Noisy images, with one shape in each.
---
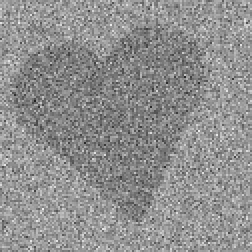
dark heart
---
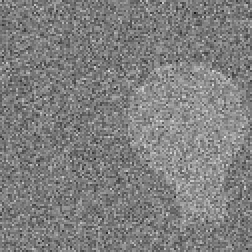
light light bulb
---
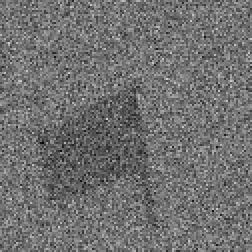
dark flag
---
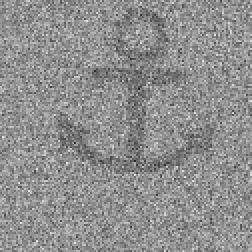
dark anchor
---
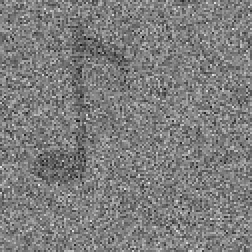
dark musical note
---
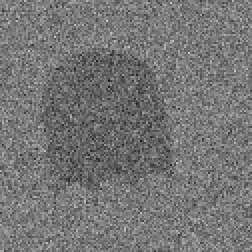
dark ghost
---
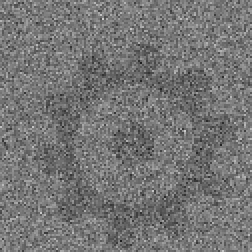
dark gear
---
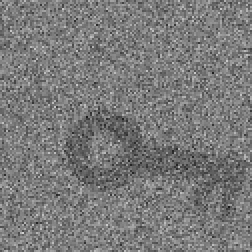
dark key
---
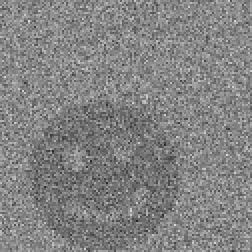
dark smiling face
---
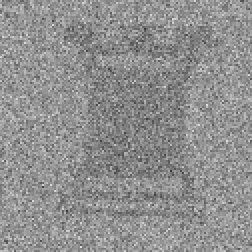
dark chess rook
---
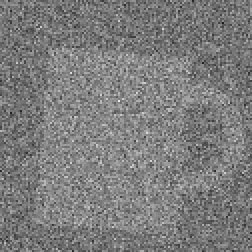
light cup
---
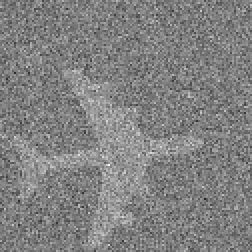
light airplane
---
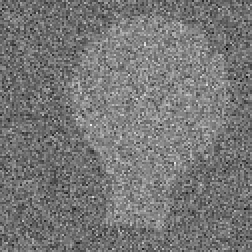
light light bulb
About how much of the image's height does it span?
nearly all
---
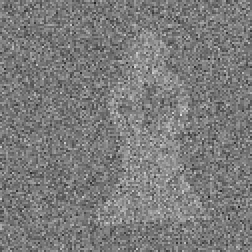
light chess bishop
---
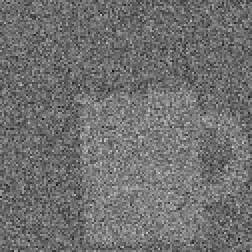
light cup
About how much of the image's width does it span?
two thirds
